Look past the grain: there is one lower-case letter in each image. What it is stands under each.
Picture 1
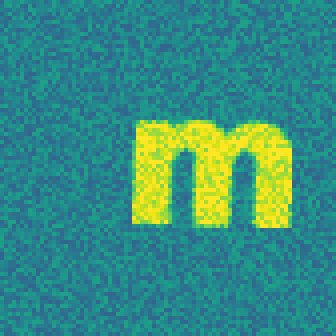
light m
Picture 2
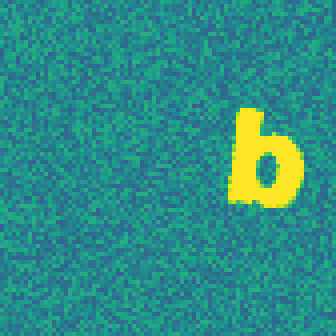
light b, middle right
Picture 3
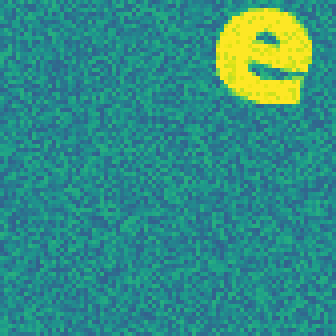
light e, top right
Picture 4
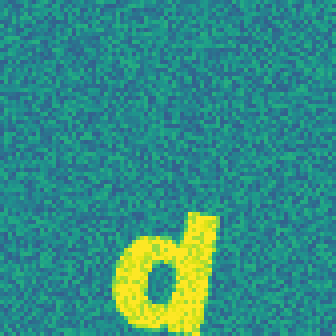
light d, bottom middle
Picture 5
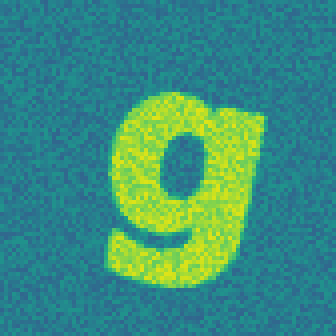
light g
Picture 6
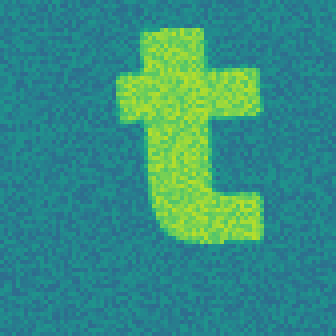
light t
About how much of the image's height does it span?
two thirds
